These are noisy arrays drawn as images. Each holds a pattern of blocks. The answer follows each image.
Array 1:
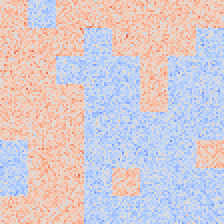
no symmetry
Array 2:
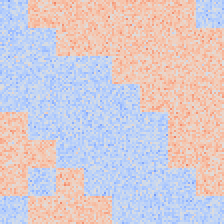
mirrored about the diagonal from the bottom left
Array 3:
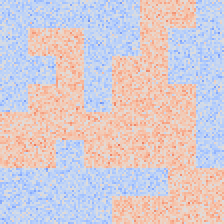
no symmetry
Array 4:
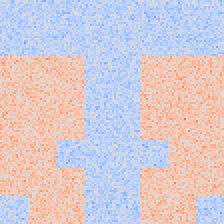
left and right mirror each other
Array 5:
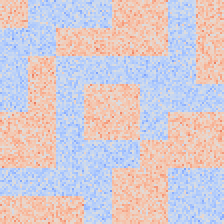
mirrored about the diagonal from the top left
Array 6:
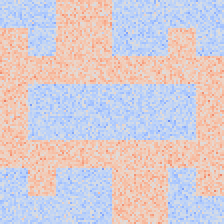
the same after a half turn
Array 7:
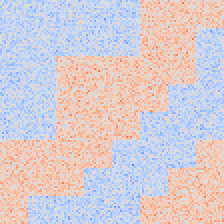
mirrored about the diagonal from the top left
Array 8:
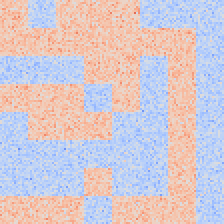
no symmetry
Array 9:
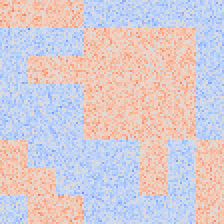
mirrored about the diagonal from the bottom left
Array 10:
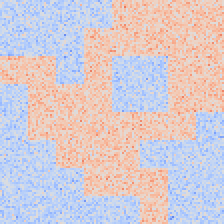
mirrored about the diagonal from the bottom left
